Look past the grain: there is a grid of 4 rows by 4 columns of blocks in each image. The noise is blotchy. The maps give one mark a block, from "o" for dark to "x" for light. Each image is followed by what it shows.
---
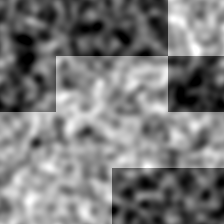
o o o x
o x x o
x x x x
x x o o
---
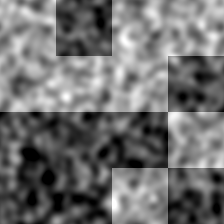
x o x x
x x x o
o o o x
o o x o
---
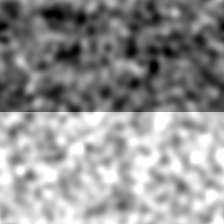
o o o o
o o o o
x x x x
x x x x
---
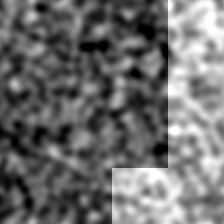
o o o x
o o o x
o o o x
o o x x
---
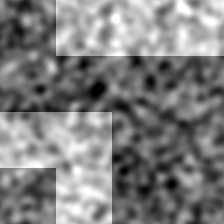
o x x x
o o o o
x x o o
o x o o
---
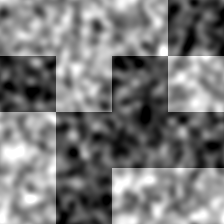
x x x o
o x o x
x o o o
x o x x
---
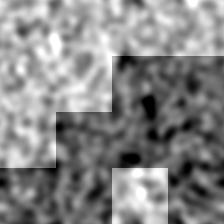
x x x x
x x o o
x o o o
o o x o
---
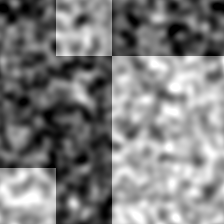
o x o o
o o x x
o o x x
x o x x
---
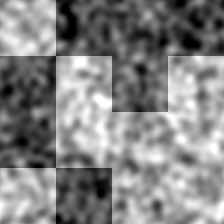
x o o o
o x o x
o x x x
x o x x
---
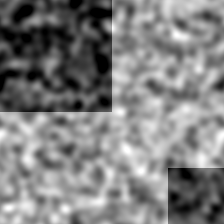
o o x x
o o x x
x x x x
x x x o
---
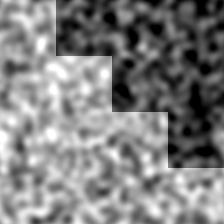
x o o o
x x o o
x x x o
x x x x
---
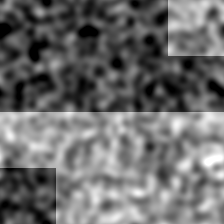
o o o x
o o o o
x x x x
o x x x
